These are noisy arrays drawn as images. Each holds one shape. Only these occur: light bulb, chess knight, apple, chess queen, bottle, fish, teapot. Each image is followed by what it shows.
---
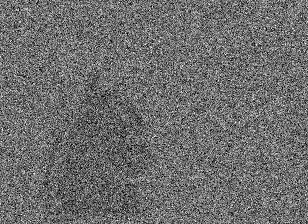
chess knight
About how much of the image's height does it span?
two thirds
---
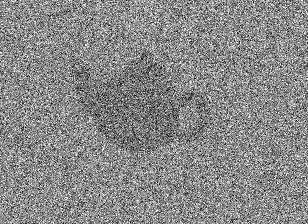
teapot
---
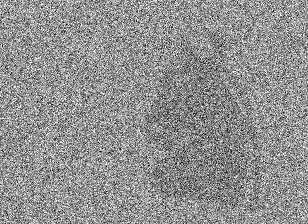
chess knight
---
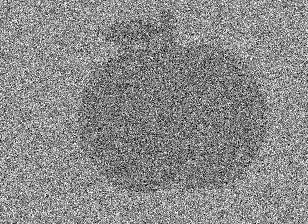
apple
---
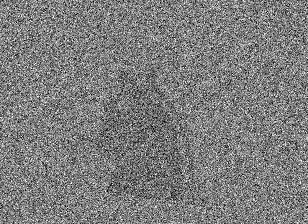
chess knight
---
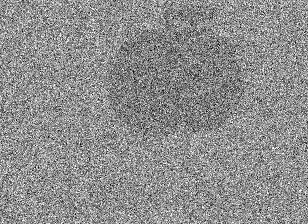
apple
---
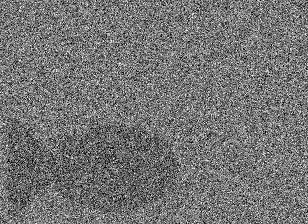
fish
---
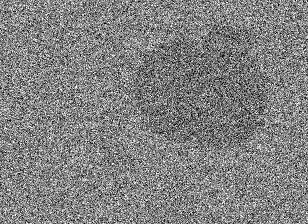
apple
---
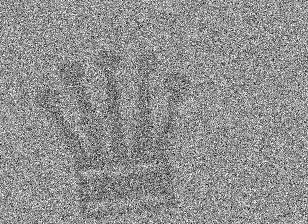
chess queen
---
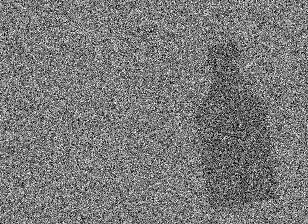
bottle
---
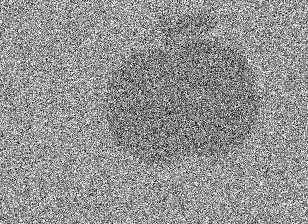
apple
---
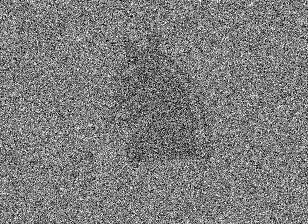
chess knight
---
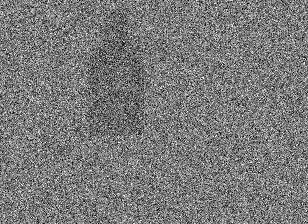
bottle
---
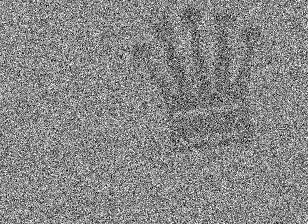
chess queen
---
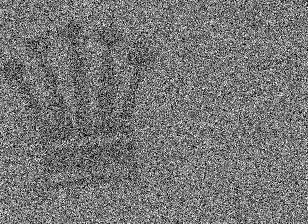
chess queen
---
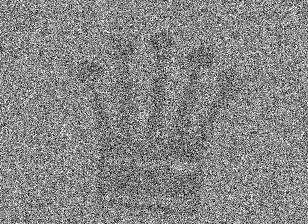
chess queen
